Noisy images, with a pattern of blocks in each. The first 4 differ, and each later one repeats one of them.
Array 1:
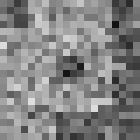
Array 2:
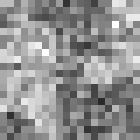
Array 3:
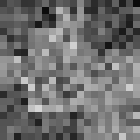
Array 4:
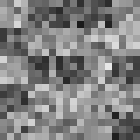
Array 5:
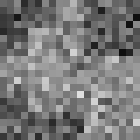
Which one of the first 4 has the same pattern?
3
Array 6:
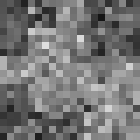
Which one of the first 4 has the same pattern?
3
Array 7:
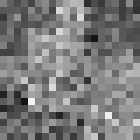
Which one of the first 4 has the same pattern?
3
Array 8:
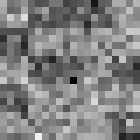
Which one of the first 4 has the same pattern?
4
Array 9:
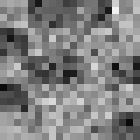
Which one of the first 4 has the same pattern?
4
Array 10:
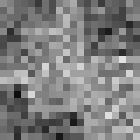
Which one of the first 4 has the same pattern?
3
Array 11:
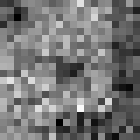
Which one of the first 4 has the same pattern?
1
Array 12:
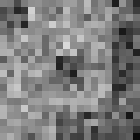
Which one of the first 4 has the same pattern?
1
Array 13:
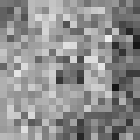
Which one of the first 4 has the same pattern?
1
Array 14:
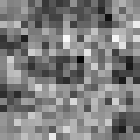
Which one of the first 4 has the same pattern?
4
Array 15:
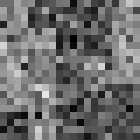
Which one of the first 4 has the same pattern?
2
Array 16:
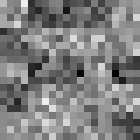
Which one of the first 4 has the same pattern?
4
